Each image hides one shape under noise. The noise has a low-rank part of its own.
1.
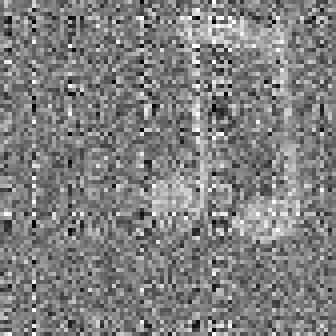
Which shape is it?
pair of musical notes
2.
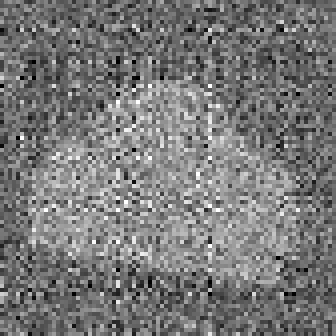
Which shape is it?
cloud
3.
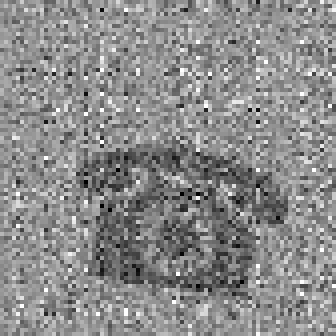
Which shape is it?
telephone
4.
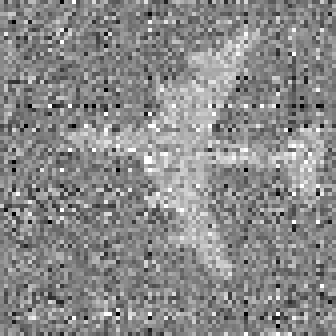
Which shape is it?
airplane
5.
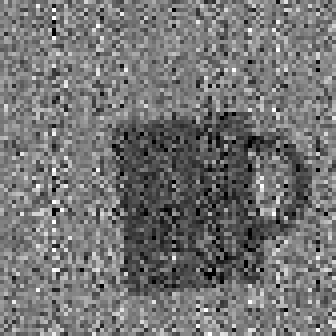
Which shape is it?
cup
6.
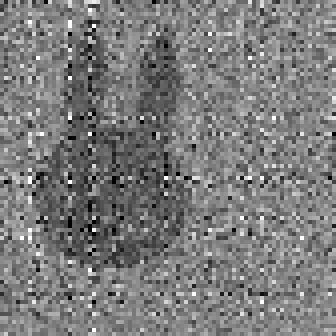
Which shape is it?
rabbit's head
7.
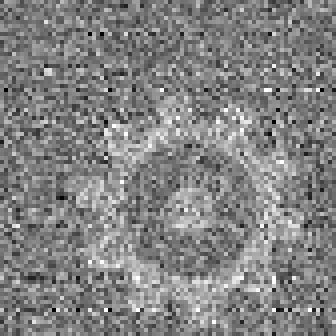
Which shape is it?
gear
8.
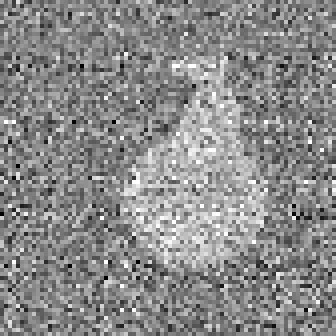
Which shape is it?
pear
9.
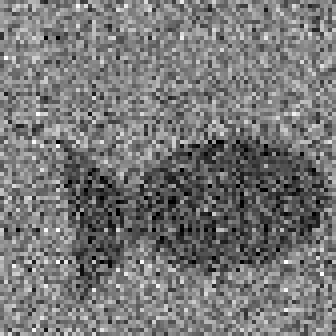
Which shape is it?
fish
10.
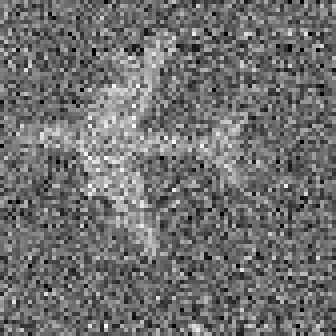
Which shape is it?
airplane
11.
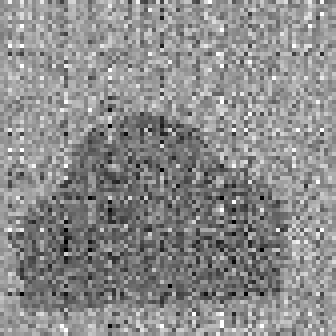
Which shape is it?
cloud
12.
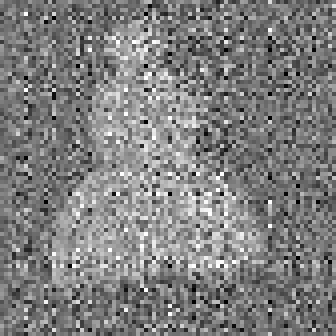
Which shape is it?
chess pawn
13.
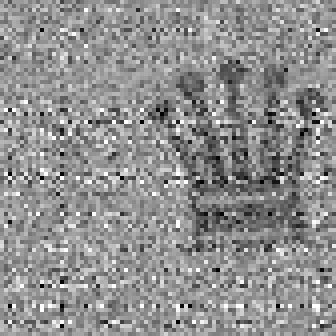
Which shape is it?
chess queen
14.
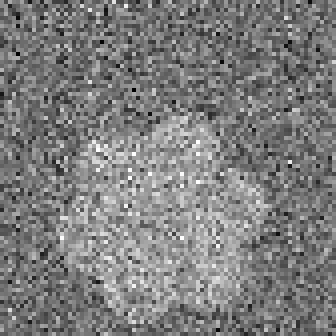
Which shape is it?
flower
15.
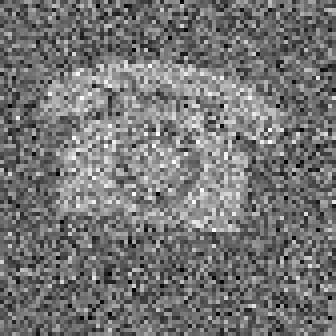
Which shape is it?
telephone
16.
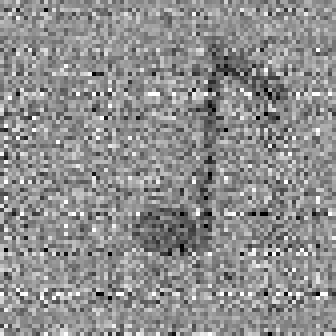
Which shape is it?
musical note
